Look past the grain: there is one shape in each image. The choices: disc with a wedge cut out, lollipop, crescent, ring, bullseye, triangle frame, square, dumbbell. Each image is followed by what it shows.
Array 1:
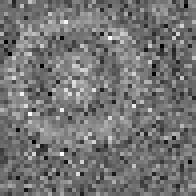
bullseye
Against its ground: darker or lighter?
lighter
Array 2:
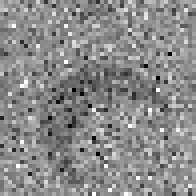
crescent
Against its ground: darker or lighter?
darker
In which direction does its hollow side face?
down and right
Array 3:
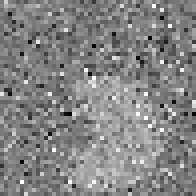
disc with a wedge cut out
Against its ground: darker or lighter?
lighter
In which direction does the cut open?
left
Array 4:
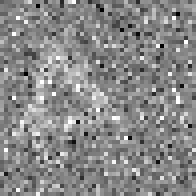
triangle frame
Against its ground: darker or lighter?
lighter
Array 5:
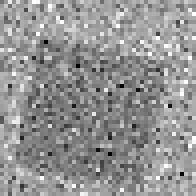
square
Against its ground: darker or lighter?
darker
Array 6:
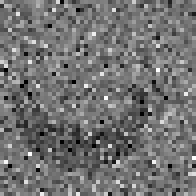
crescent
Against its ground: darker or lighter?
darker
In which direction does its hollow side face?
up
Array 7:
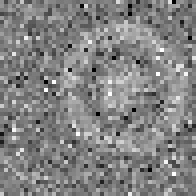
bullseye
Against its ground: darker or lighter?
lighter
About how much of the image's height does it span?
two thirds
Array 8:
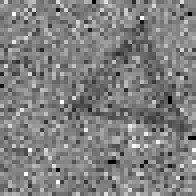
triangle frame
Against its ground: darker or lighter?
darker
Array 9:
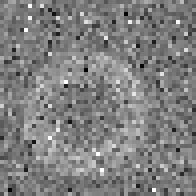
ring
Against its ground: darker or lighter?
lighter
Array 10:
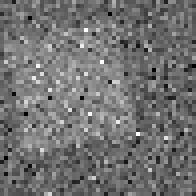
square
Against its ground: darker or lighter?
lighter
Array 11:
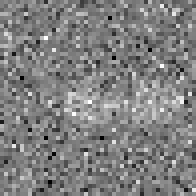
dumbbell
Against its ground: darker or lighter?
lighter
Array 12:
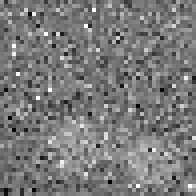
dumbbell
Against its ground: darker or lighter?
lighter
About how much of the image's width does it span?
two thirds
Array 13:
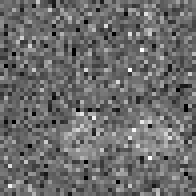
dumbbell
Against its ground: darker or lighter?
lighter
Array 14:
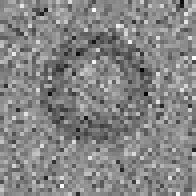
ring
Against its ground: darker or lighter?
darker
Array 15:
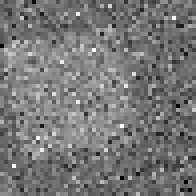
square
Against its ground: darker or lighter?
lighter
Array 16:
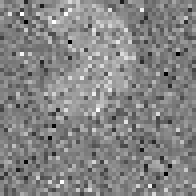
disc with a wedge cut out
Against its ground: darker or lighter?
lighter
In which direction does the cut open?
left
